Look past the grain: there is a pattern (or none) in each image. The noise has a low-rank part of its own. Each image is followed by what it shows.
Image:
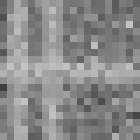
bands of rows crossing bands of columns
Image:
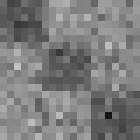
blocks along the diagonal
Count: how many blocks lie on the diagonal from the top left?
3
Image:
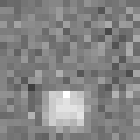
one block
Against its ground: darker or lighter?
lighter
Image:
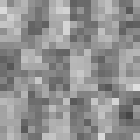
a checkerboard
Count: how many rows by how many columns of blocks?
3 by 6
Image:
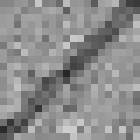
a diagonal band
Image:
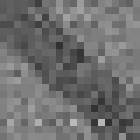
a diagonal band
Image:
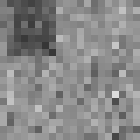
one block
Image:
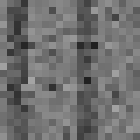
bands of columns
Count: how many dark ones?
2
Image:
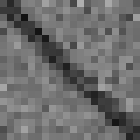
a diagonal band
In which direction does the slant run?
top left to bottom right
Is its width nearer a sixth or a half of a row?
a sixth
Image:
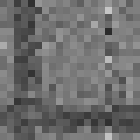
bands of rows crossing bands of columns
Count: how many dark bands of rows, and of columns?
1 and 1
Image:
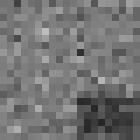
one block
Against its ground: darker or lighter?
darker
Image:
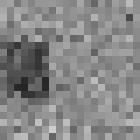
one block
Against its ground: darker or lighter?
darker
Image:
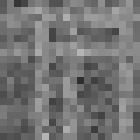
bands of rows crossing bands of columns
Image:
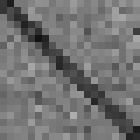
a diagonal band
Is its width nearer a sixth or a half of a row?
a sixth
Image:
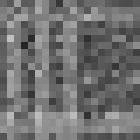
bands of rows crossing bands of columns
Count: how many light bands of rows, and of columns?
2 and 3
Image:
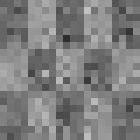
a checkerboard
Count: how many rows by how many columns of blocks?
3 by 5
